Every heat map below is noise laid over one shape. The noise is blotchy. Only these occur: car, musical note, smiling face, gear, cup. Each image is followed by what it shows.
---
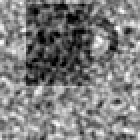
cup
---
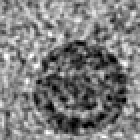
smiling face
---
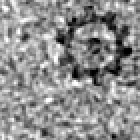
gear
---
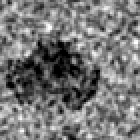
car
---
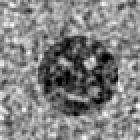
smiling face
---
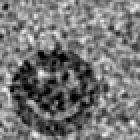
smiling face
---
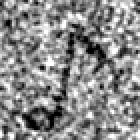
musical note
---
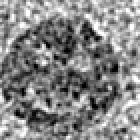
smiling face
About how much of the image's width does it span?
nearly all
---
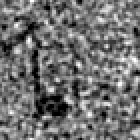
musical note
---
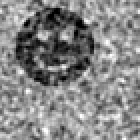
smiling face
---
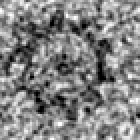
gear
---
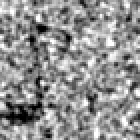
musical note
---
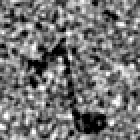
musical note
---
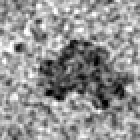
car
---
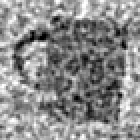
cup
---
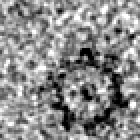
gear
